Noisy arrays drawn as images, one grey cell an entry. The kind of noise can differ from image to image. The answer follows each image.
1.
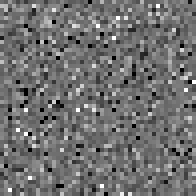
heavy tails
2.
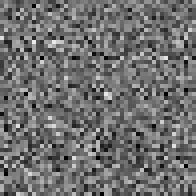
low rank plus noise
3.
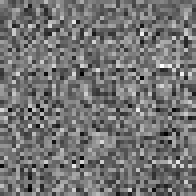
low rank plus noise
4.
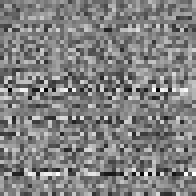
rows of uneven size
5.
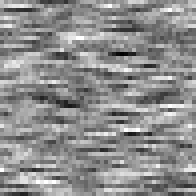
streaked along the rows
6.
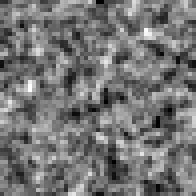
blotchy
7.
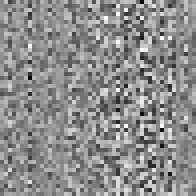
columns of uneven size
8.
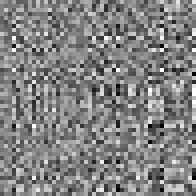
low rank plus noise
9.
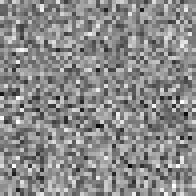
low rank plus noise
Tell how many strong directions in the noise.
five to eight
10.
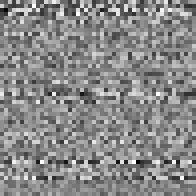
rows of uneven size
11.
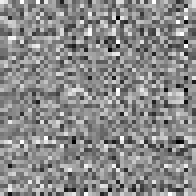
low rank plus noise
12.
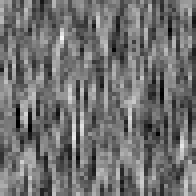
streaked along the columns
